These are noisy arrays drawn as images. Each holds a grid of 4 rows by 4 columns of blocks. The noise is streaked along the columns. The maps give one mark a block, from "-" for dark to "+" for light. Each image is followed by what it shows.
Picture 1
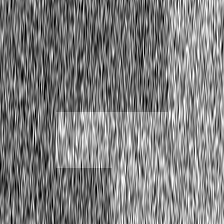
- - - +
- - - +
- + + +
- - + +
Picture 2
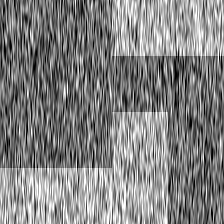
- - + +
- - - -
- - + -
+ + + -
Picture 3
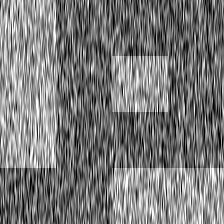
+ - - -
+ - + -
+ - - -
- - + +
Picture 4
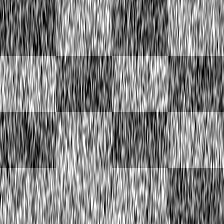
- + - +
+ - + -
- + - +
+ + + -
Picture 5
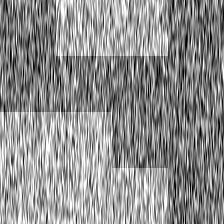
- + + -
- - - -
+ + - -
+ + + -
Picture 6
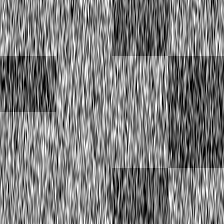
+ + - +
- + + -
+ + + -
+ + - +
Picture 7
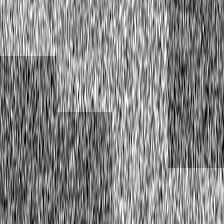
+ + + -
- + + -
- - + -
- - + +
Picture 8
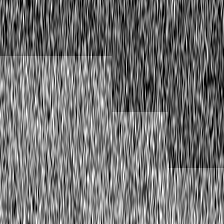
- - - -
+ + - -
+ + + -
+ + + +
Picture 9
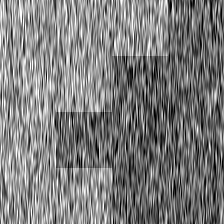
+ + + -
+ + - -
+ - - -
+ + - -
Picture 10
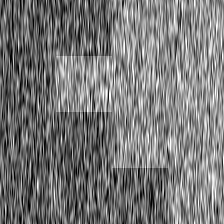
- - + +
- + + +
- - + +
- - - +
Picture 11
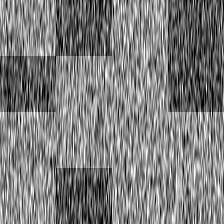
+ - + -
- + + -
+ + + +
+ - + +
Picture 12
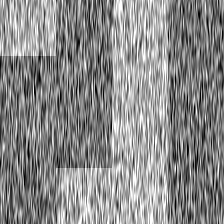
+ - + -
- - + -
- - + -
- + + -
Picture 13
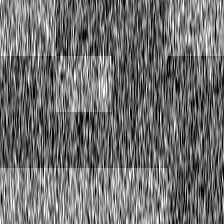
+ - - +
- + - -
- - - -
+ + + -
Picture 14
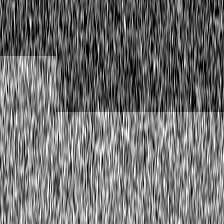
- - - -
+ - - -
+ + + +
+ + + +
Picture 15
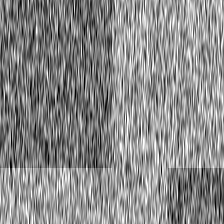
- - + +
- - + +
- - + +
+ + + -
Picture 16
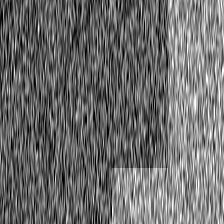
- - - +
- - - +
- - - +
- - + +
